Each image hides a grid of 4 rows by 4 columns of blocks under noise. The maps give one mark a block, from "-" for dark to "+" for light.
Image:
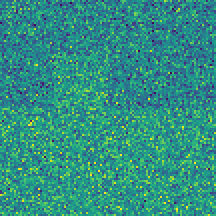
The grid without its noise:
----
-+--
++++
++++
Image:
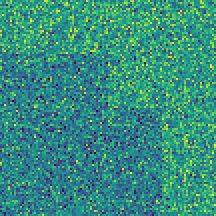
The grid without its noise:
++++
--++
---+
---+
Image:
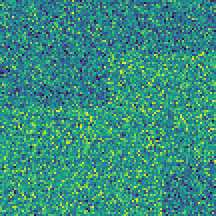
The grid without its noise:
----
--++
++++
+++-
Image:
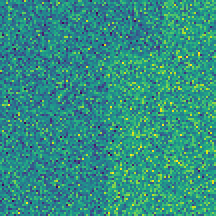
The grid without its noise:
---+
--++
--++
--++
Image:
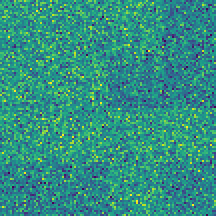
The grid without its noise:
+++-
++--
++++
--+-
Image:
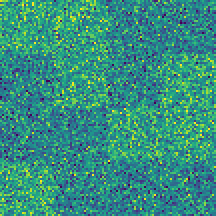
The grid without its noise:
++--
-+-+
--++
+---
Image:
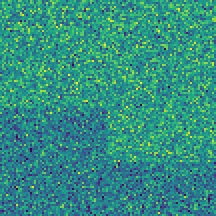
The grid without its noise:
++++
++++
--++
----
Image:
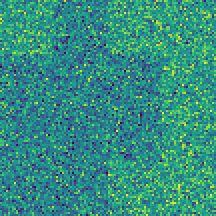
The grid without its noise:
+-++
---+
---+
--++
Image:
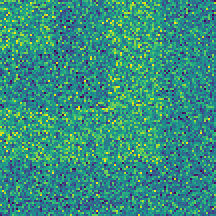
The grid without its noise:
+-+-
--+-
+++-
----
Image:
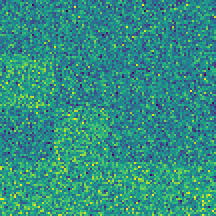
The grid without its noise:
----
+---
-+--
++++
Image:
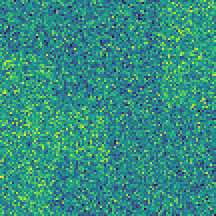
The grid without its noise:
---+
+--+
++--
+---
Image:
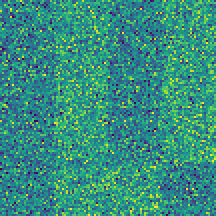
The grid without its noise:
-+-+
-+-+
-+-+
-++-
